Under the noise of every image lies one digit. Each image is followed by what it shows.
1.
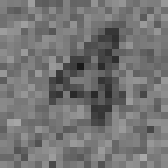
4
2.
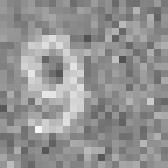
9
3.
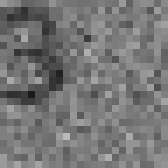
3
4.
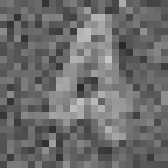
4
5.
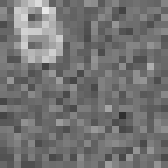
8
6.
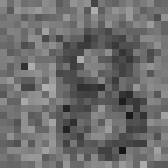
8
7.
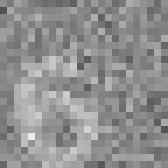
6
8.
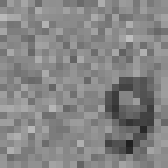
9
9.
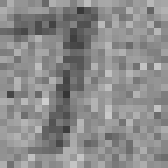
7
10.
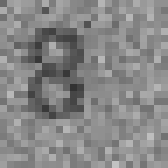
8
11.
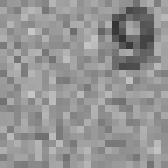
9
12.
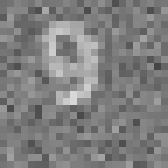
9
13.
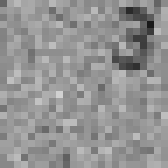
3
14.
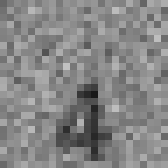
4
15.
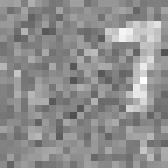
7
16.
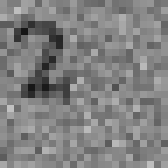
2
